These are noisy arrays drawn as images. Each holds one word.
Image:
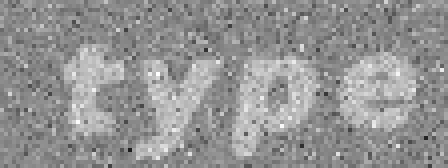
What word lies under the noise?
type
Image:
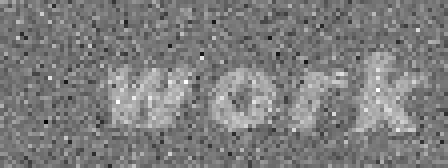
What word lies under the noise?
work
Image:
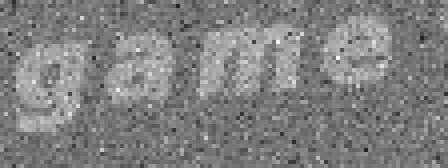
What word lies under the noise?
game
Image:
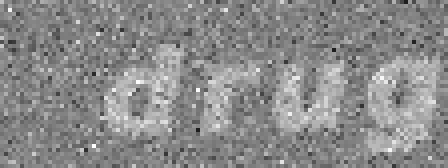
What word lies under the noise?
drug
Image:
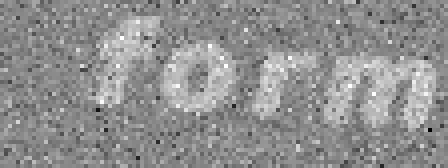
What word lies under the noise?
form
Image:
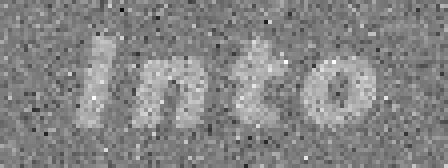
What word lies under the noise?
into
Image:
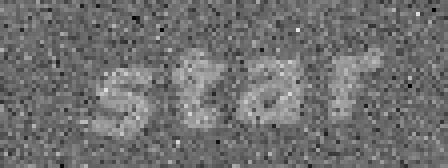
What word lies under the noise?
star
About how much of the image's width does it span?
two thirds
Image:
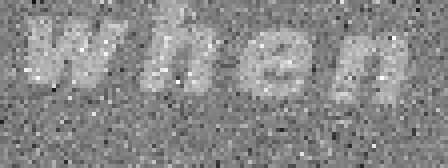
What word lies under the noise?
when
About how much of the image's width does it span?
nearly all
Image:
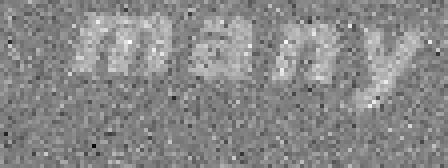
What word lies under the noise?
many
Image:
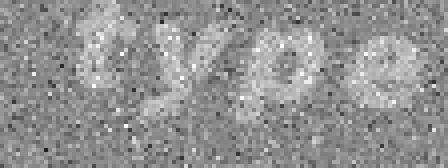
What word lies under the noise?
type
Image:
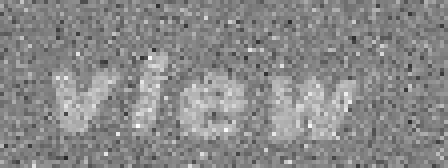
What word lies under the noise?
view
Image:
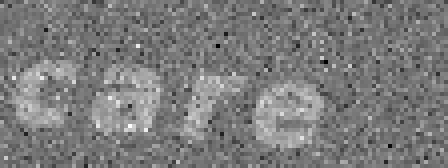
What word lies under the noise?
care
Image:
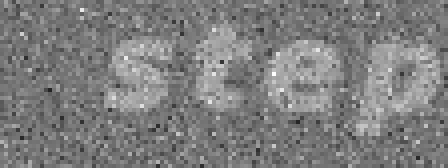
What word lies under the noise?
step
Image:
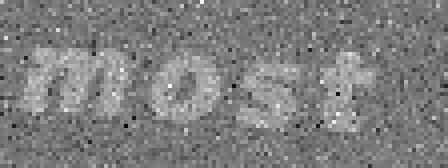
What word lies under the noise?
most
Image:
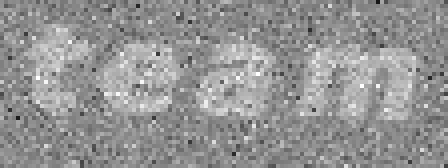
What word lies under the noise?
team
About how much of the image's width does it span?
nearly all
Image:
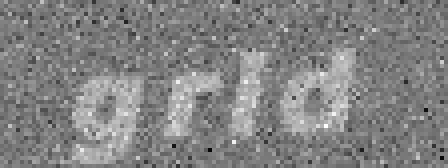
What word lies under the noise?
grid
